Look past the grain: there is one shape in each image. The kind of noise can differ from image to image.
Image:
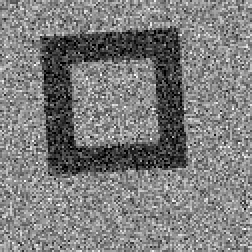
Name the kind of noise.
independent entries
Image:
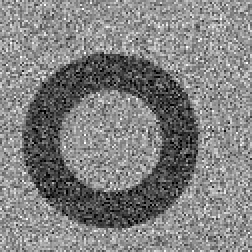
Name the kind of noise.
low rank plus noise
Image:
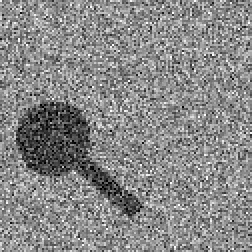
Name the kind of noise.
independent entries
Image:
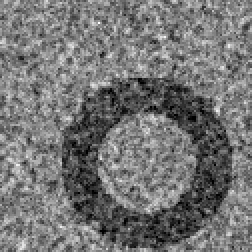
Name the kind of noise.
blotchy
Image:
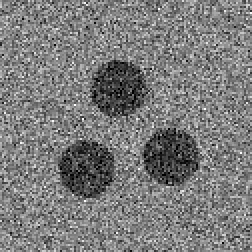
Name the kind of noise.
independent entries
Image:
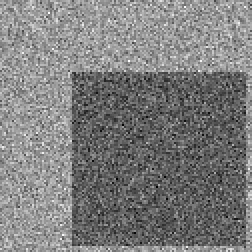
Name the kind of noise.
independent entries
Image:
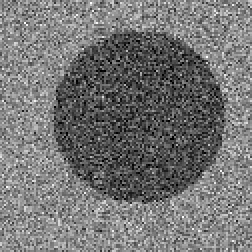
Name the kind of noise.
low rank plus noise
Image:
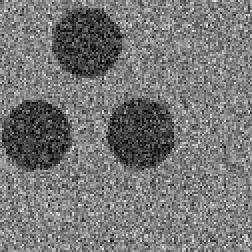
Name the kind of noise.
low rank plus noise
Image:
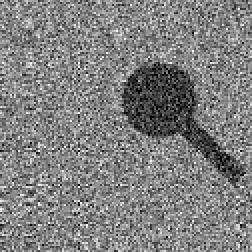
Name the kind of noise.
low rank plus noise
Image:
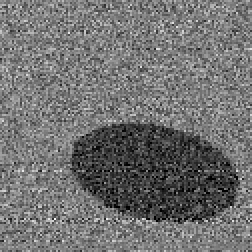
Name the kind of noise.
rows of uneven size
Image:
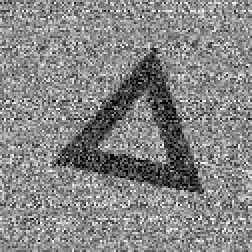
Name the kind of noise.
rows of uneven size
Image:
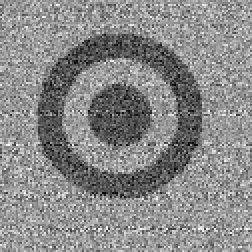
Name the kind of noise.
rows of uneven size
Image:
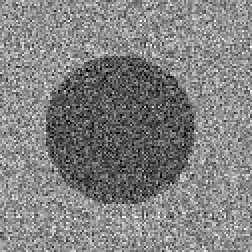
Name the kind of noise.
low rank plus noise
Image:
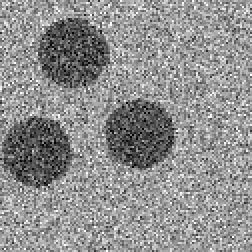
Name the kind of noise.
independent entries
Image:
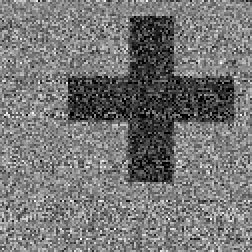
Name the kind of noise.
rows of uneven size
